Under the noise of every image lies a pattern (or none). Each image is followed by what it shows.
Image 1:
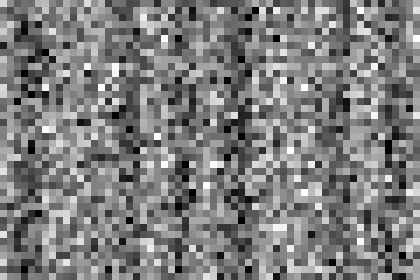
bands of columns
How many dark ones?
6
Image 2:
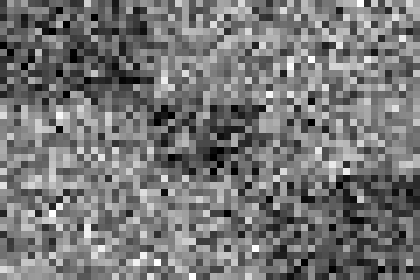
blocks along the diagonal
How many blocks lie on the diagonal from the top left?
3
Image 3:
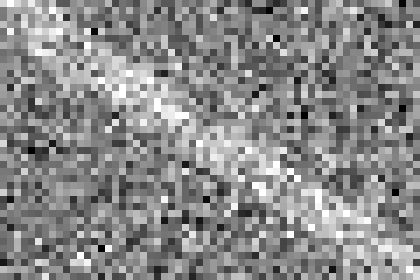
a diagonal band
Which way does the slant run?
top left to bottom right
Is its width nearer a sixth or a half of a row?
a sixth
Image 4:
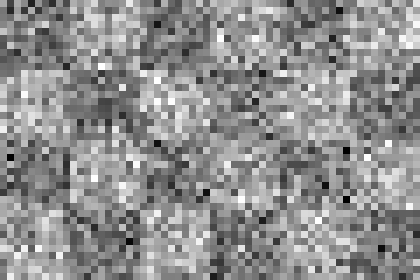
a checkerboard
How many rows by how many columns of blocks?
4 by 6
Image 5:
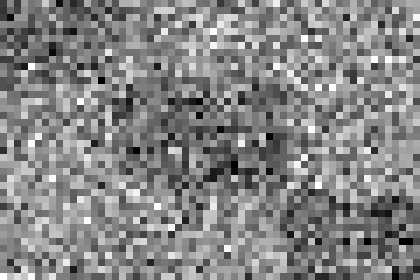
blocks along the diagonal
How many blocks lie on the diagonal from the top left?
3
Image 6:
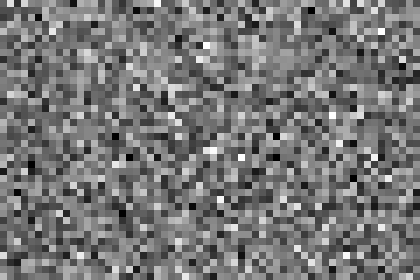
only noise
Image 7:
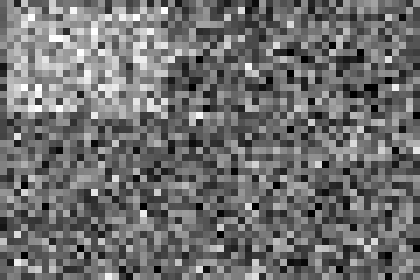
one block
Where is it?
top left
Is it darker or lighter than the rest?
lighter
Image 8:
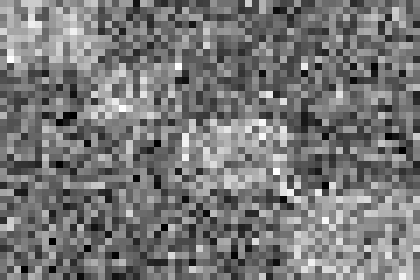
blocks along the diagonal
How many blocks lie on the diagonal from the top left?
4
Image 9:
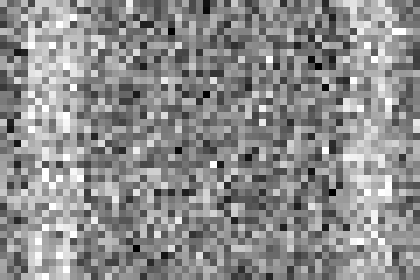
bands of columns
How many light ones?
2
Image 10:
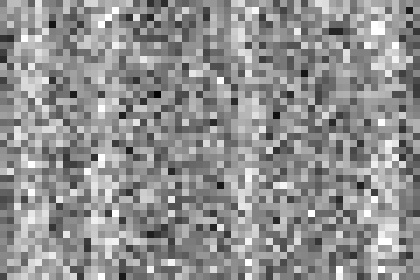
bands of columns
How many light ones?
4
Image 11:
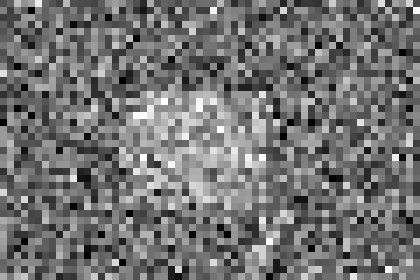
one block
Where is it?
centre
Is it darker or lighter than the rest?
lighter
